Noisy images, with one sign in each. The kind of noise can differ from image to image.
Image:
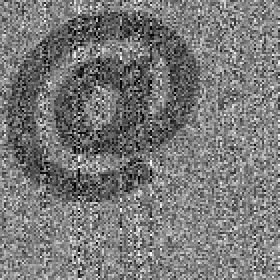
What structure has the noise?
columns of uneven size
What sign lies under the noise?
at sign
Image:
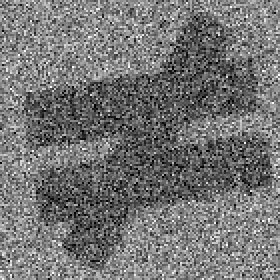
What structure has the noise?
independent entries
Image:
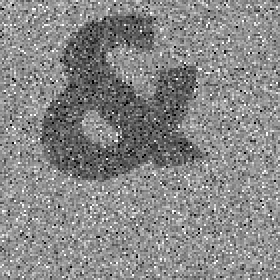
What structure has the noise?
heavy tails
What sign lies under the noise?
ampersand
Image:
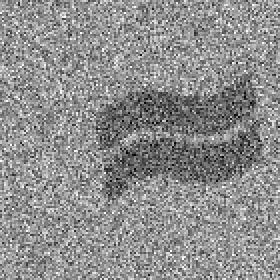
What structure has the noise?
independent entries
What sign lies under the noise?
approximately sign
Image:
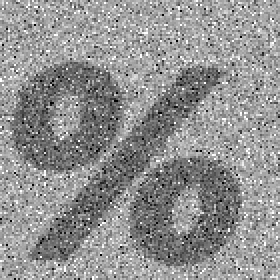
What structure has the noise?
heavy tails
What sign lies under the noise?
percent sign
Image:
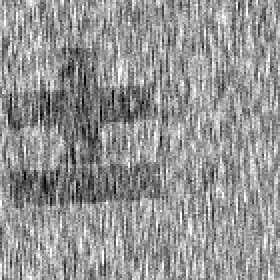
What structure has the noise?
streaked along the columns
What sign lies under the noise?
plus-minus sign
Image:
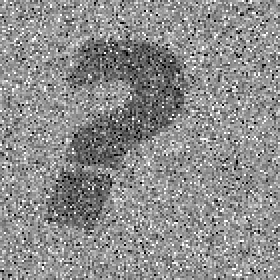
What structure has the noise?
heavy tails
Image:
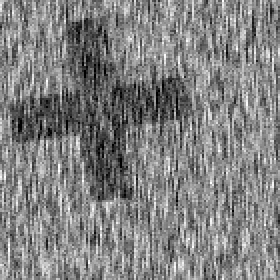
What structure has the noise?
streaked along the columns
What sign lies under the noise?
plus sign
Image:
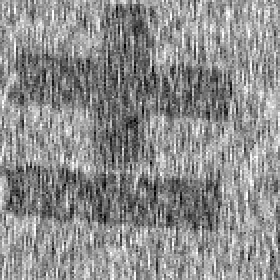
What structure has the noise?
streaked along the columns
